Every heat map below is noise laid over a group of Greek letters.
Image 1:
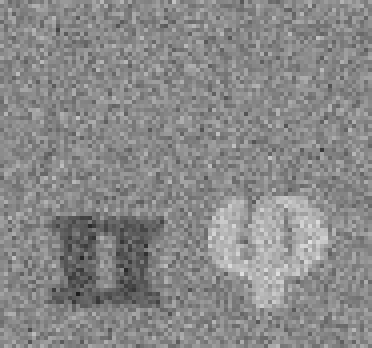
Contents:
bottom left: dark pi; bottom right: light phi
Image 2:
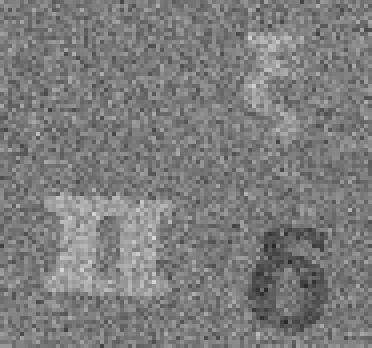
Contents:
top right: light xi; bottom left: light pi; bottom right: dark delta
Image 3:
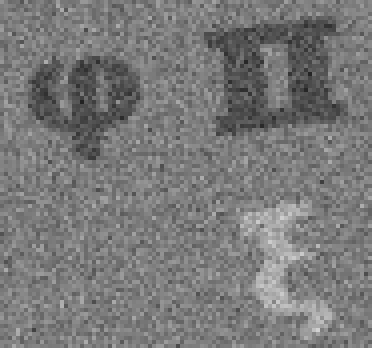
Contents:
top left: dark phi; top right: dark pi; bottom right: light xi
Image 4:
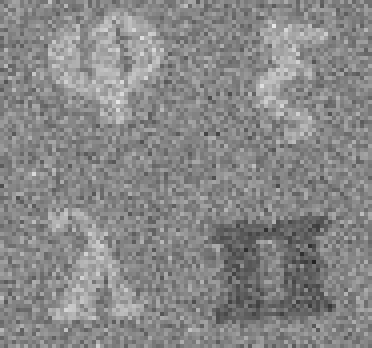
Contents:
top left: light phi; top right: light xi; bottom left: light lambda; bottom right: dark pi
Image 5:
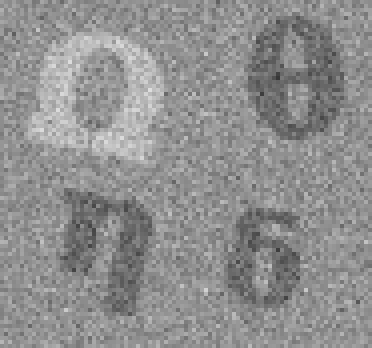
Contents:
top left: light omega; top right: dark theta; bottom left: dark eta; bottom right: dark delta
